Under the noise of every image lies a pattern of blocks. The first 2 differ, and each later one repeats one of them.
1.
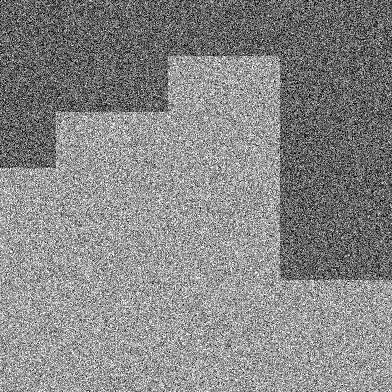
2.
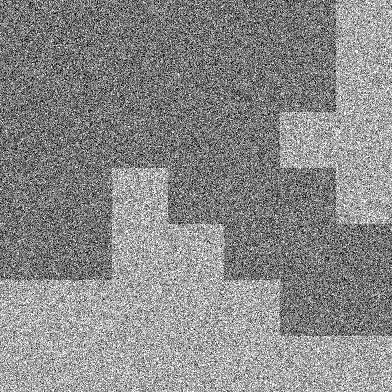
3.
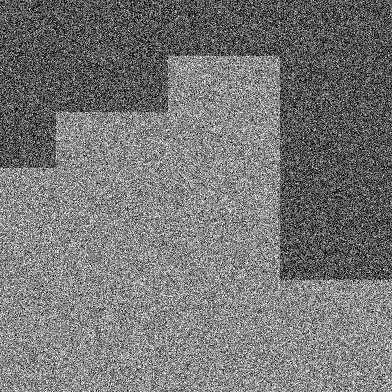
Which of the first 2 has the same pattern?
1
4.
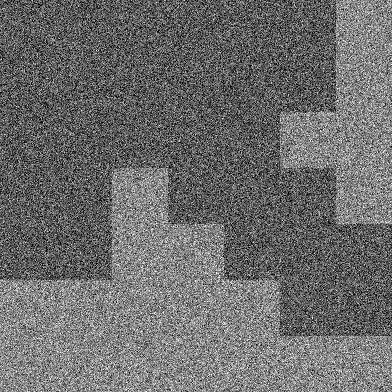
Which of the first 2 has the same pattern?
2
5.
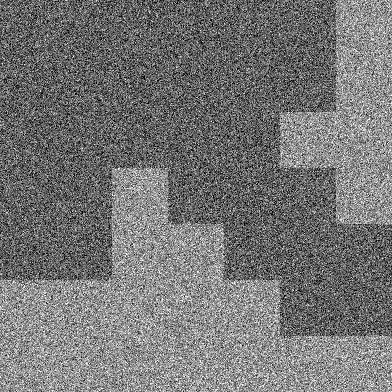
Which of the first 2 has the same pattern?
2
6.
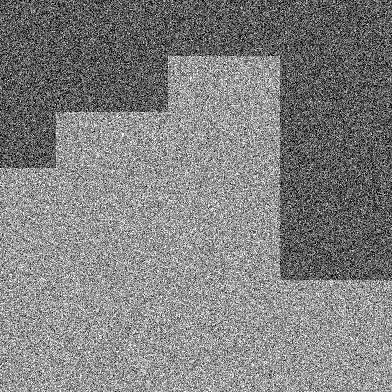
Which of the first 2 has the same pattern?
1
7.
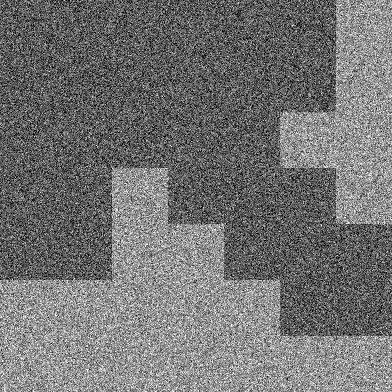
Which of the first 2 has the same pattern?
2
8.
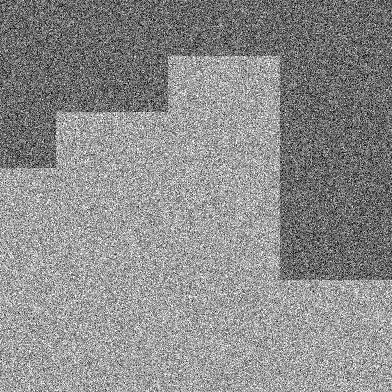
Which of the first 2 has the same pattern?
1
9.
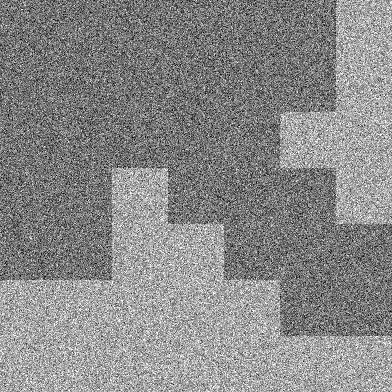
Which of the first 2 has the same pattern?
2
